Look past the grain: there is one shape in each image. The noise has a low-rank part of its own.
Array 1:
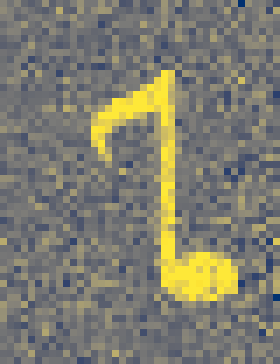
musical note
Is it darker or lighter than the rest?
lighter
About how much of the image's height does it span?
two thirds
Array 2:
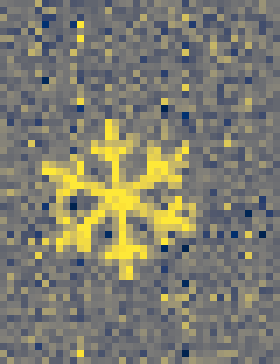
snowflake
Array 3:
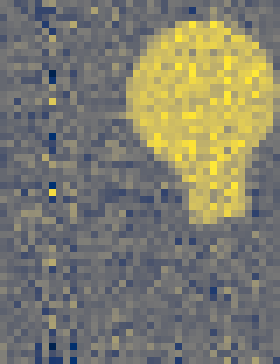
light bulb
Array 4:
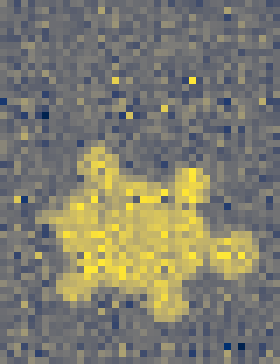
turtle
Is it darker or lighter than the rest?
lighter
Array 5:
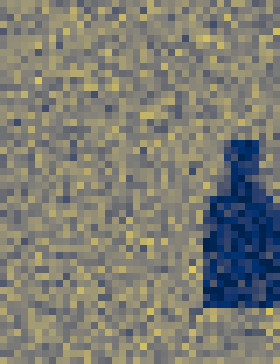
bottle
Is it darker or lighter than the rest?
darker
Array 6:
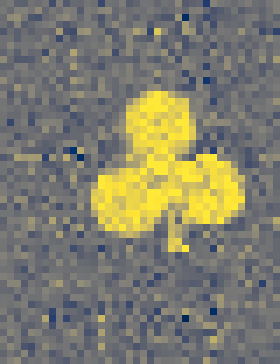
club
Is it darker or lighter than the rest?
lighter
